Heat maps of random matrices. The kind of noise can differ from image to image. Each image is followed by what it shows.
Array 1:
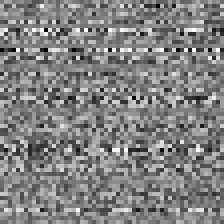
rows of uneven size
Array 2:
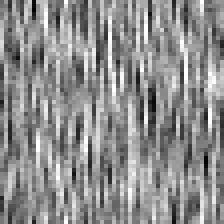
streaked along the columns
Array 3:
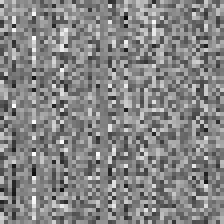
columns of uneven size
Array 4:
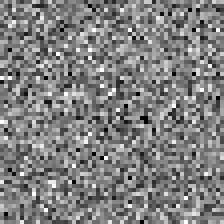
independent entries
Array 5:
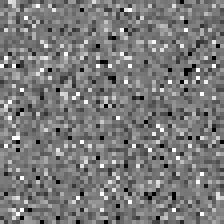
heavy tails
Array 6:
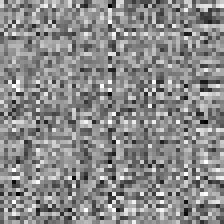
low rank plus noise
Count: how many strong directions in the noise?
three or four
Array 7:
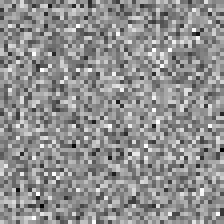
independent entries
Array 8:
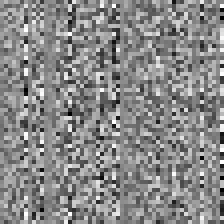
columns of uneven size
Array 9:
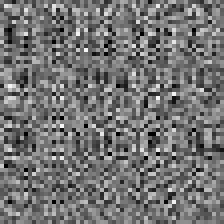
low rank plus noise
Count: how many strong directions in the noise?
two
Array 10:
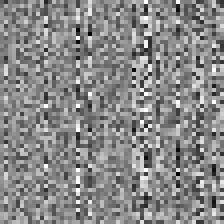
columns of uneven size
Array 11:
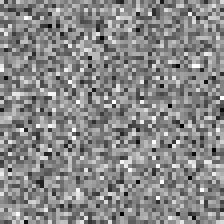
independent entries
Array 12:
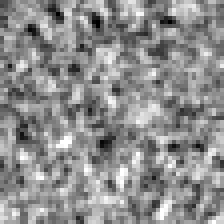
blotchy
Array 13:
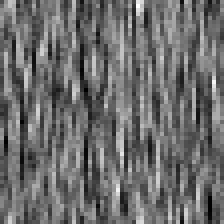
streaked along the columns
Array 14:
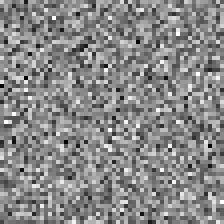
independent entries
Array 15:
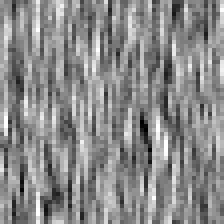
streaked along the columns
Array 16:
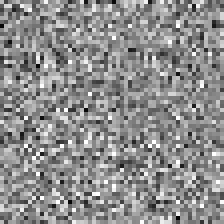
low rank plus noise
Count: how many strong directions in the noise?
five to eight
